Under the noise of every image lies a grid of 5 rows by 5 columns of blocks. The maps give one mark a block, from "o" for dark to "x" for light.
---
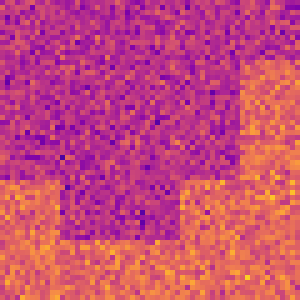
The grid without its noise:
ooooo
oooox
oooox
xooxx
xxxxx
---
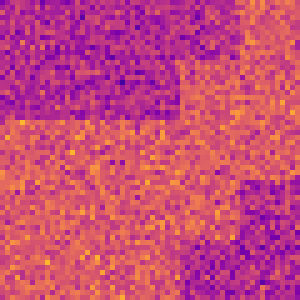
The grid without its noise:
oooox
oooxx
xxxxx
xxxxo
xxxoo
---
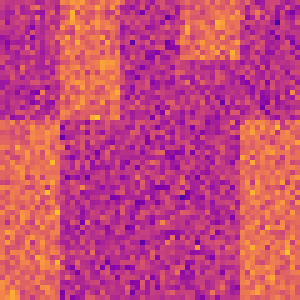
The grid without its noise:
oxoxo
oxooo
xooox
xooox
xooox
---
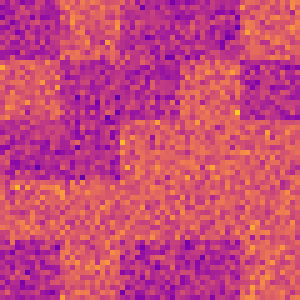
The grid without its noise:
oxoox
xooxo
ooxxx
xxxxx
oxoox
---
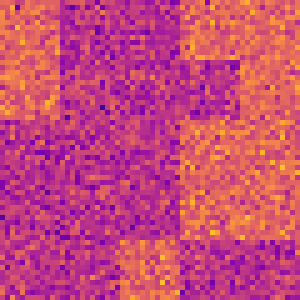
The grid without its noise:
xooxx
xooox
oooxx
oooxx
ooxoo
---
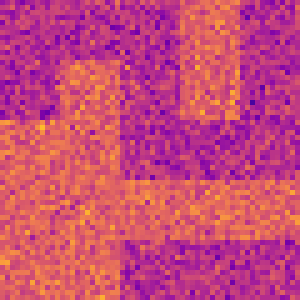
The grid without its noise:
oooxo
oxoxo
xxooo
xxxxx
xxooo
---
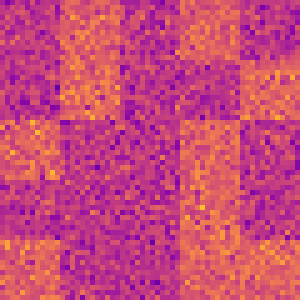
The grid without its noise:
oxoxo
oxoox
xooxo
oooxo
xooxx
